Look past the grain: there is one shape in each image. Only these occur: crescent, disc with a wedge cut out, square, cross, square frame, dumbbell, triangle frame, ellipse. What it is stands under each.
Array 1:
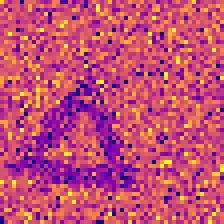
triangle frame
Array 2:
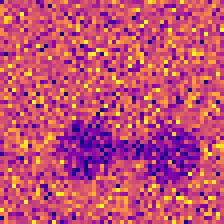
dumbbell
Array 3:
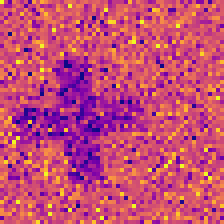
cross
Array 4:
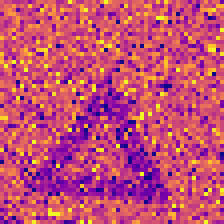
triangle frame
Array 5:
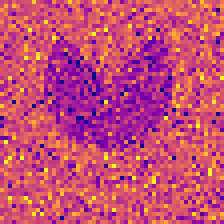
disc with a wedge cut out
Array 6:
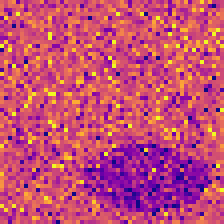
ellipse
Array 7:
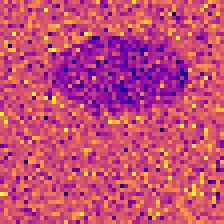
ellipse
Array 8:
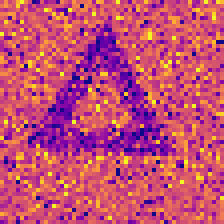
triangle frame
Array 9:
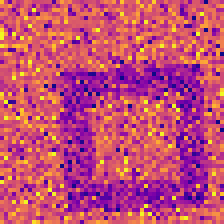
square frame
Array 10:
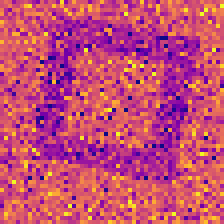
square frame
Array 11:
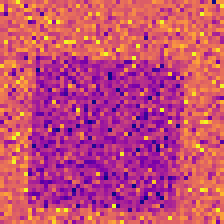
square
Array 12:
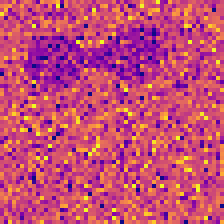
dumbbell
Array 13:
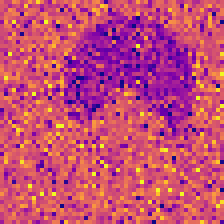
disc with a wedge cut out
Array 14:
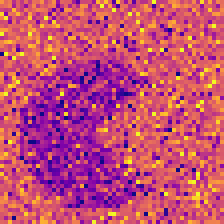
disc with a wedge cut out
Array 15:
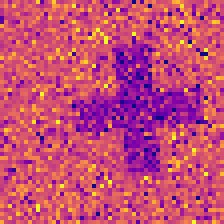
cross
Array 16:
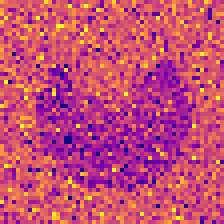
disc with a wedge cut out
